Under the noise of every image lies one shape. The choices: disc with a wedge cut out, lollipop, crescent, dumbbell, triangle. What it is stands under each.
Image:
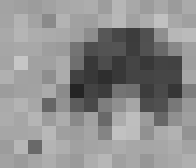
disc with a wedge cut out
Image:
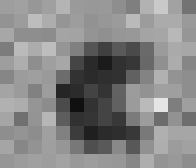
disc with a wedge cut out
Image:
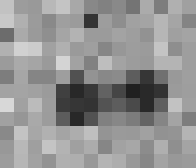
dumbbell
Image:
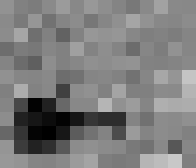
lollipop
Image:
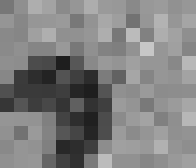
disc with a wedge cut out
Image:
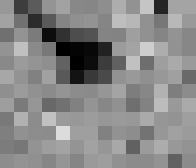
lollipop
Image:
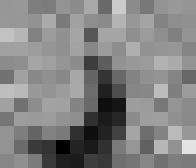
crescent
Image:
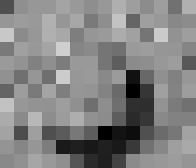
crescent
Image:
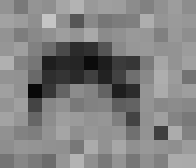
crescent
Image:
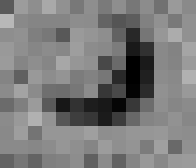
crescent
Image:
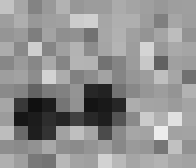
dumbbell
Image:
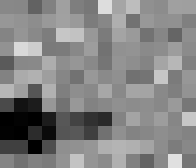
lollipop
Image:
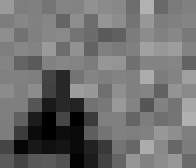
triangle
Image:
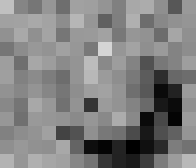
crescent
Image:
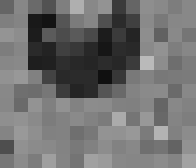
disc with a wedge cut out
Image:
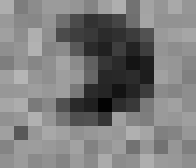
disc with a wedge cut out
